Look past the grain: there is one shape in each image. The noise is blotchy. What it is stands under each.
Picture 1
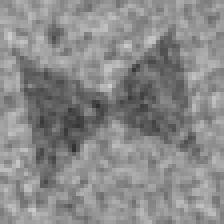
dark bow tie
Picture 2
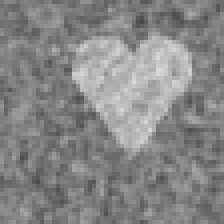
light heart
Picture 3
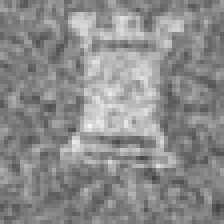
light chess rook
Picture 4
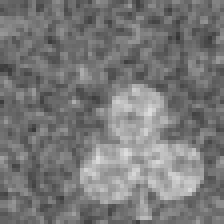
light club
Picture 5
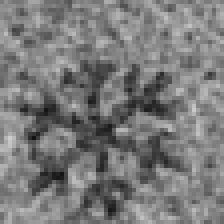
dark snowflake
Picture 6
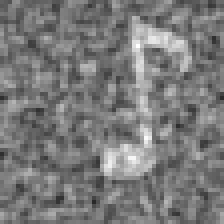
light musical note
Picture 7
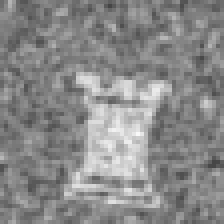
light chess rook
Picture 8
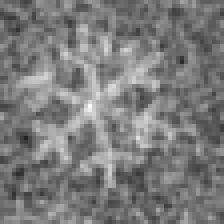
light snowflake
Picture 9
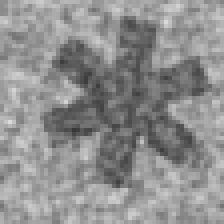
dark asterisk
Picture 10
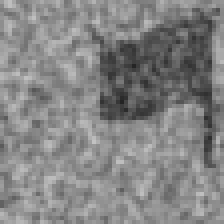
dark flag
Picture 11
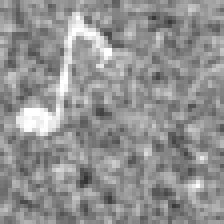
light musical note
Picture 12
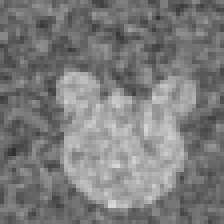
light bear's head
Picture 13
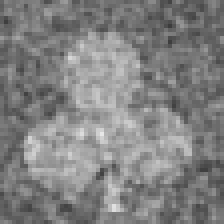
light club
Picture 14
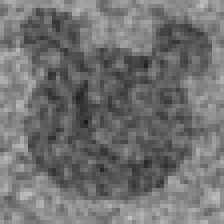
dark bear's head
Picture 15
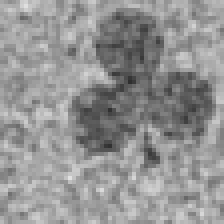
dark club
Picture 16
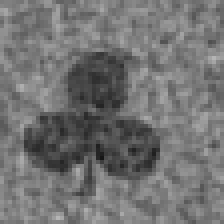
dark club
